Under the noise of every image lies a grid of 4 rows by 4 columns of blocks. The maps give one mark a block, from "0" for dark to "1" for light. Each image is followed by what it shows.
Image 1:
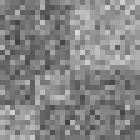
0 0 1 1
0 0 1 1
0 1 0 0
1 0 0 0
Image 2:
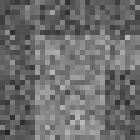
0 0 0 0
0 1 1 1
0 1 1 0
0 1 1 0
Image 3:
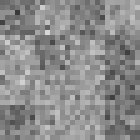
0 1 0 1
1 0 1 0
1 1 1 0
0 1 1 0
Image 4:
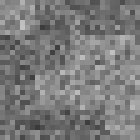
1 0 0 0
0 0 1 1
0 1 1 1
0 0 0 1
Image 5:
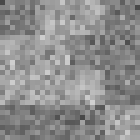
0 1 1 0
1 1 0 0
1 1 1 0
0 0 0 1
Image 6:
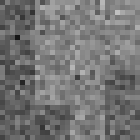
0 1 1 1
0 1 1 1
0 1 1 0
0 0 1 0
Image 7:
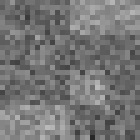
0 0 1 1
0 0 0 0
0 0 1 0
1 1 0 0
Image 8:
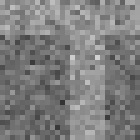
1 1 1 1
0 0 1 0
0 0 1 0
0 0 1 0
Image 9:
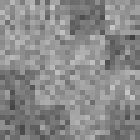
1 1 0 1
1 1 1 0
0 1 1 1
0 0 1 0
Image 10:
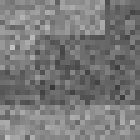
1 1 1 0
1 0 0 0
0 0 0 0
1 1 1 1
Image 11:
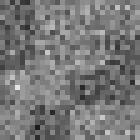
0 1 1 1
0 1 1 0
1 1 0 0
1 0 1 1
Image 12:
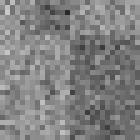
1 0 1 1
1 1 0 0
1 1 0 0
1 1 0 0
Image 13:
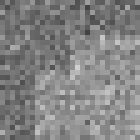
0 0 0 0
0 0 1 1
0 1 1 1
0 1 1 1
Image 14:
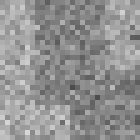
1 0 0 1
1 0 0 1
1 0 0 0
1 1 0 0
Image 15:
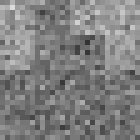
1 0 1 1
1 0 0 1
0 0 0 0
0 0 0 0
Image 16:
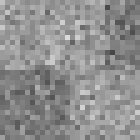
1 1 1 0
1 1 1 0
0 0 1 1
0 0 1 1
